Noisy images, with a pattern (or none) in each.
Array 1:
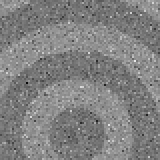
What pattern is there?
rings round one point
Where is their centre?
bottom middle
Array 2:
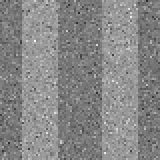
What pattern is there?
vertical stripes
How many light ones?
2
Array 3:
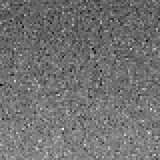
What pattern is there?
a smooth slope
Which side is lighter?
bottom
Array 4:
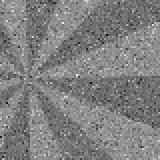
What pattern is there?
spokes from one point
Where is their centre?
middle left
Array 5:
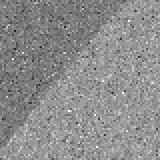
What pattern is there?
a sharp edge
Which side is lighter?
bottom right
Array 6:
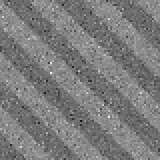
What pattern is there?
diagonal stripes
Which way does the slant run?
top left to bottom right
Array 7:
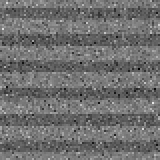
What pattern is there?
horizontal stripes
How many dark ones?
6
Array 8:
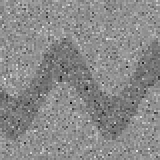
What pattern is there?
a wavy band
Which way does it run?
left to right
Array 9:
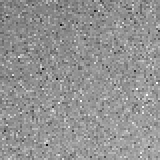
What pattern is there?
a smooth slope
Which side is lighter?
bottom right
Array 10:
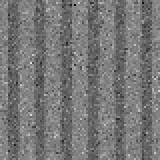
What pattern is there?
vertical stripes
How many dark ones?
6
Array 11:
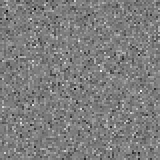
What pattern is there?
only noise
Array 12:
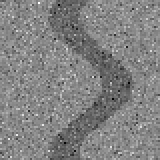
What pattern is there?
a wavy band
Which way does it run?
top to bottom
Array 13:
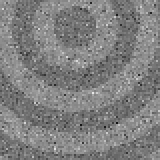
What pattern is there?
rings round one point
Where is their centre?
top middle
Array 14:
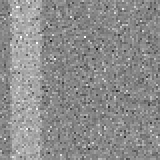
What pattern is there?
one vertical stripe
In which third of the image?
left
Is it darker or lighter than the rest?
lighter
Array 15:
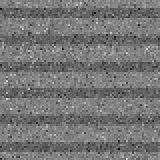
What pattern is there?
horizontal stripes
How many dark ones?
6
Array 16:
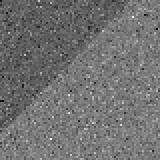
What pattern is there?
a sharp edge
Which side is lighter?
bottom right
